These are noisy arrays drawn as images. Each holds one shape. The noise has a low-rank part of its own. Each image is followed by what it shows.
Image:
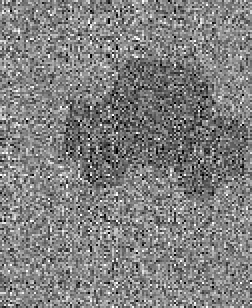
dark car
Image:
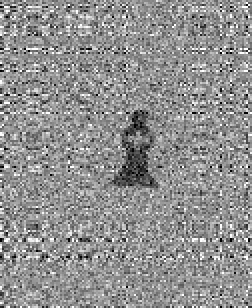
dark chess bishop, centre
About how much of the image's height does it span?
a quarter
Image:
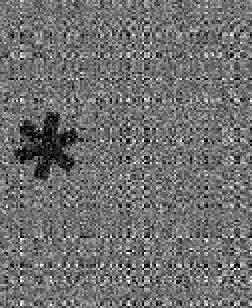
dark asterisk, middle left
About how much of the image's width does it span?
a quarter
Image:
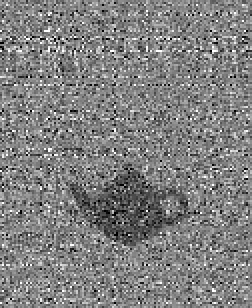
dark teapot
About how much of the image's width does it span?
half
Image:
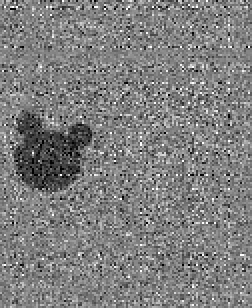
dark bear's head, middle left
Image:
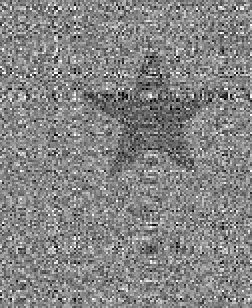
dark star
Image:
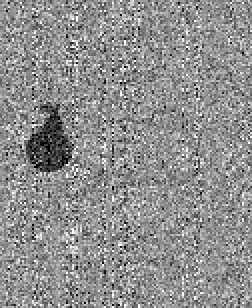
dark pear, middle left
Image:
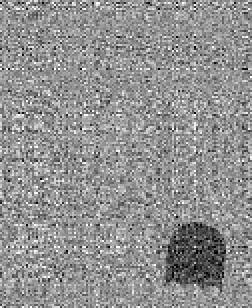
dark ghost, bottom right
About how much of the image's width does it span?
a quarter
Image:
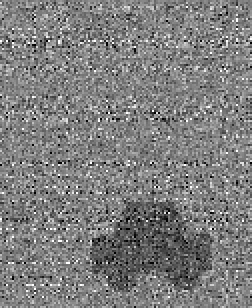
dark car
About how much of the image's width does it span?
half
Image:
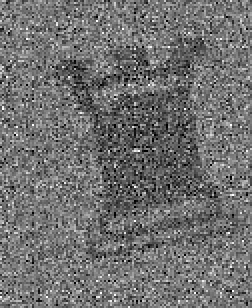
dark chess rook
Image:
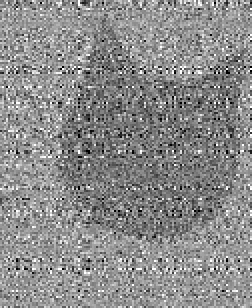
dark cat's head
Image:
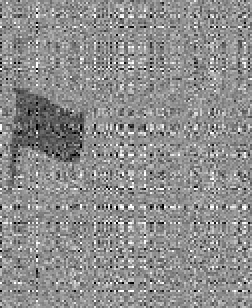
dark flag, middle left
